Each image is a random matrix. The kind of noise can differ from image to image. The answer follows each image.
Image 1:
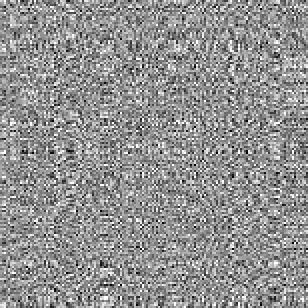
low rank plus noise
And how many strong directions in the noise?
three or four
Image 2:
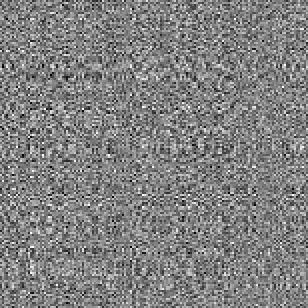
low rank plus noise
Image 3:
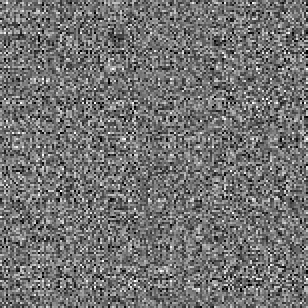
low rank plus noise
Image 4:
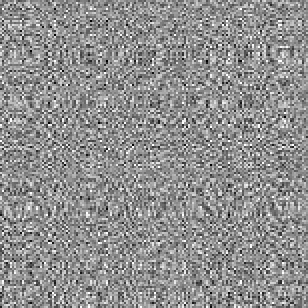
low rank plus noise
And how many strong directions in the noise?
three or four
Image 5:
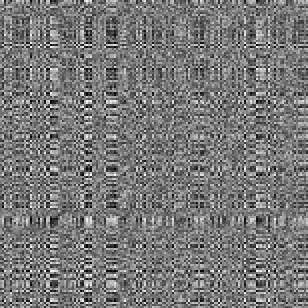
low rank plus noise
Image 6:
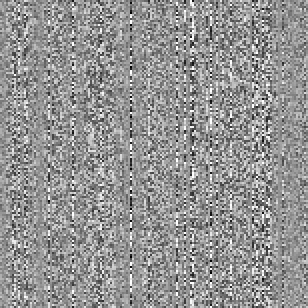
columns of uneven size
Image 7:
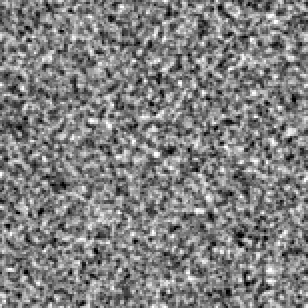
blotchy
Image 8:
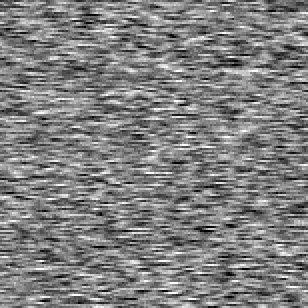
streaked along the rows
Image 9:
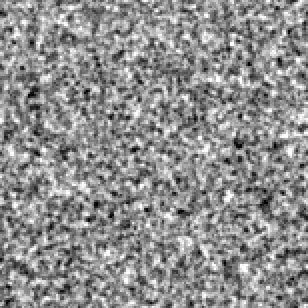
blotchy
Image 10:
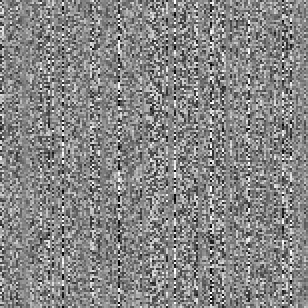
columns of uneven size
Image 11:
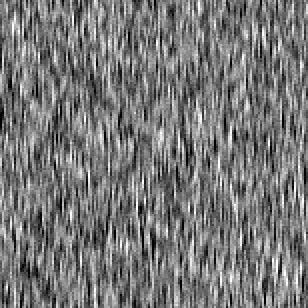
streaked along the columns
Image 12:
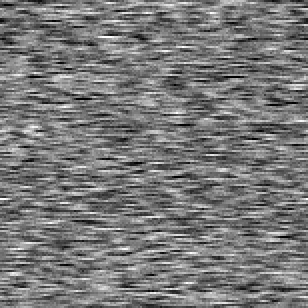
streaked along the rows
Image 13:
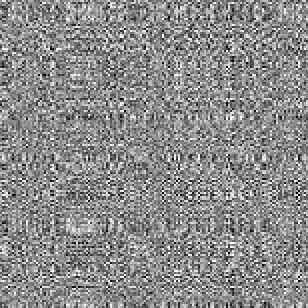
low rank plus noise
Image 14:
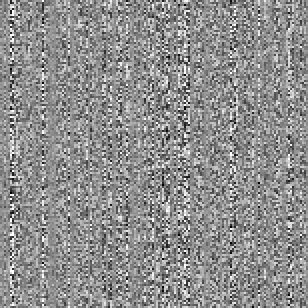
columns of uneven size
